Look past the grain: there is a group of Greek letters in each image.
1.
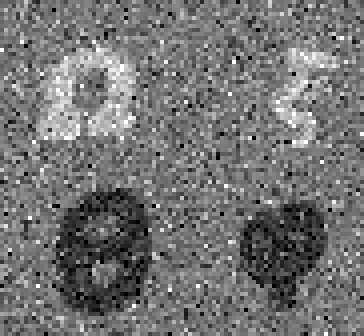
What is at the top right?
xi
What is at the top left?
omega
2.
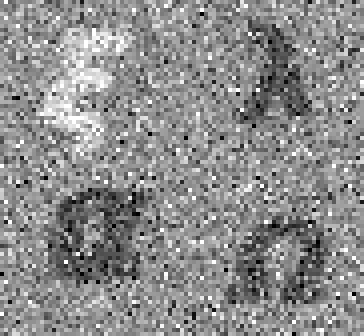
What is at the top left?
xi
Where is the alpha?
bottom left
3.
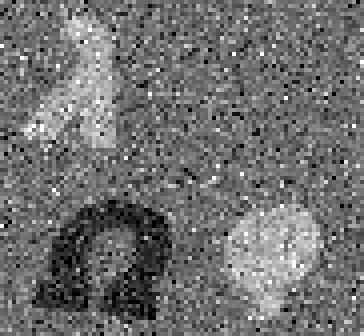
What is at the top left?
lambda
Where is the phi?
bottom right
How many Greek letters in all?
3
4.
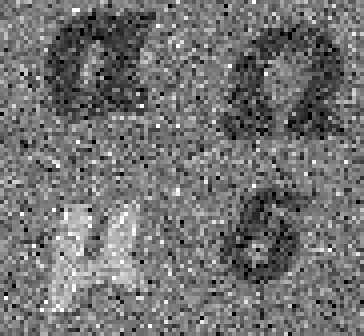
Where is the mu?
bottom left
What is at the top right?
omega
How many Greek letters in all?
4
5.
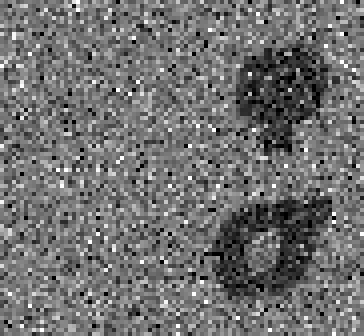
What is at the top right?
phi
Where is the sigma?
bottom right
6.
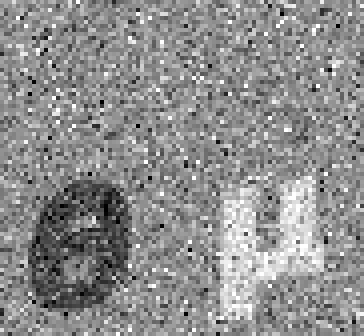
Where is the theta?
bottom left
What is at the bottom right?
mu
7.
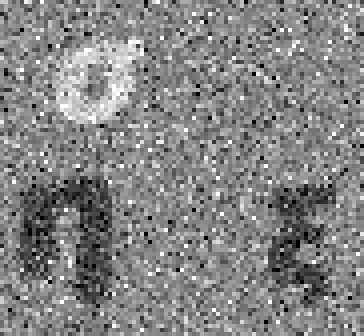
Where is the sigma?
top left
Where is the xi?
bottom right
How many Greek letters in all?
3
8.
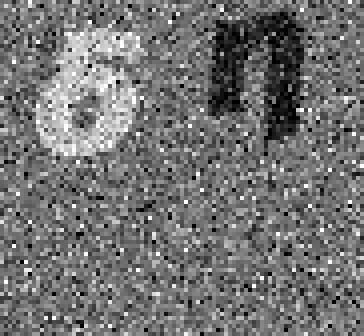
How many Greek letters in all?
2
